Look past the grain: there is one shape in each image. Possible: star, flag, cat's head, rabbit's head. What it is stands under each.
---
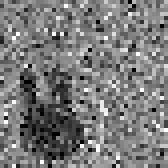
rabbit's head
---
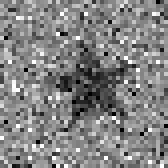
star
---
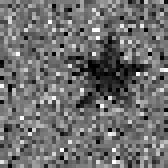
star
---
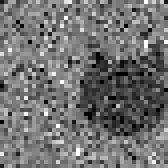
cat's head
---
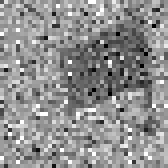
flag
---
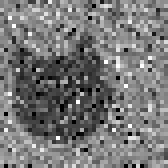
cat's head
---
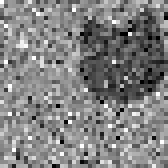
cat's head
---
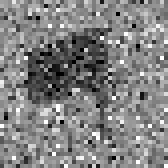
flag
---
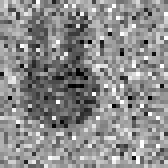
rabbit's head
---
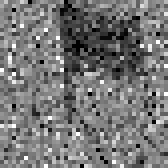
flag
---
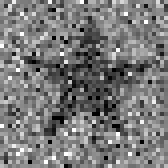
star
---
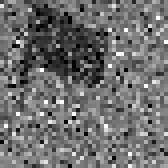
flag
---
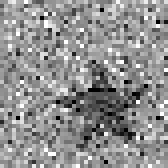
star
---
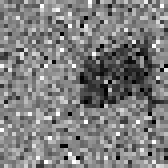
flag
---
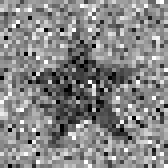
star
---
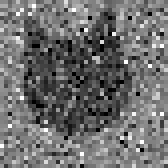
cat's head
